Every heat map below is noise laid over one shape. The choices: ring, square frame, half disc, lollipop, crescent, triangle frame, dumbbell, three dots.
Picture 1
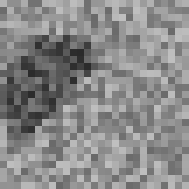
dark half disc
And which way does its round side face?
up and left
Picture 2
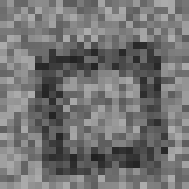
dark square frame
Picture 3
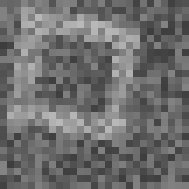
light square frame
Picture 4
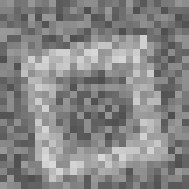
light square frame
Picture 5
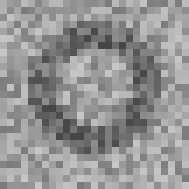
dark ring
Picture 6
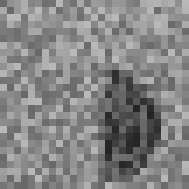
dark half disc
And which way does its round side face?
right
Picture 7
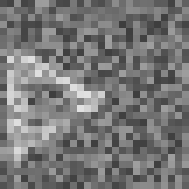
light triangle frame
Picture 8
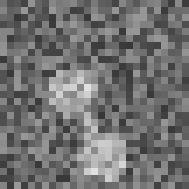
light dumbbell
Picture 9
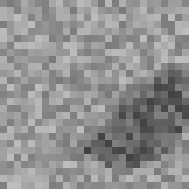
dark half disc
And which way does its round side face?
down and right
